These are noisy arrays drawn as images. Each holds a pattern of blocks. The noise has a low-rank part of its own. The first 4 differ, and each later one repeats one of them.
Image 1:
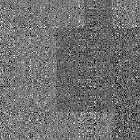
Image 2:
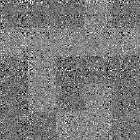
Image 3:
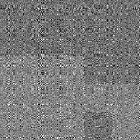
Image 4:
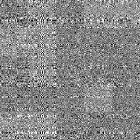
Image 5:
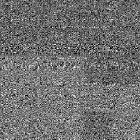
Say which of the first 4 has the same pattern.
3
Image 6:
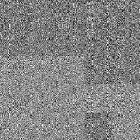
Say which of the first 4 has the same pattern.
3
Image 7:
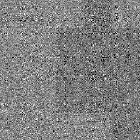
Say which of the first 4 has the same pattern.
1
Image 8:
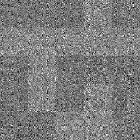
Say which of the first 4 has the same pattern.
2
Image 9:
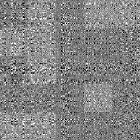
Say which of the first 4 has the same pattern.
4
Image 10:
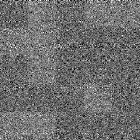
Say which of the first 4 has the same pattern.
4
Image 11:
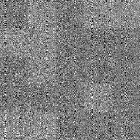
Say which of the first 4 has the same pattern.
4
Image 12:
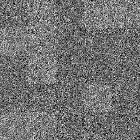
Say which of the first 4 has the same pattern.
4
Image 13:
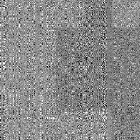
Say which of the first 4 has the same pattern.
1
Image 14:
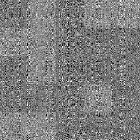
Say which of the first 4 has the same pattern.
4
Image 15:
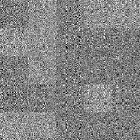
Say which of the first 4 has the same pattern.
4
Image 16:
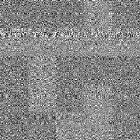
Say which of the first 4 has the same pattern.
2
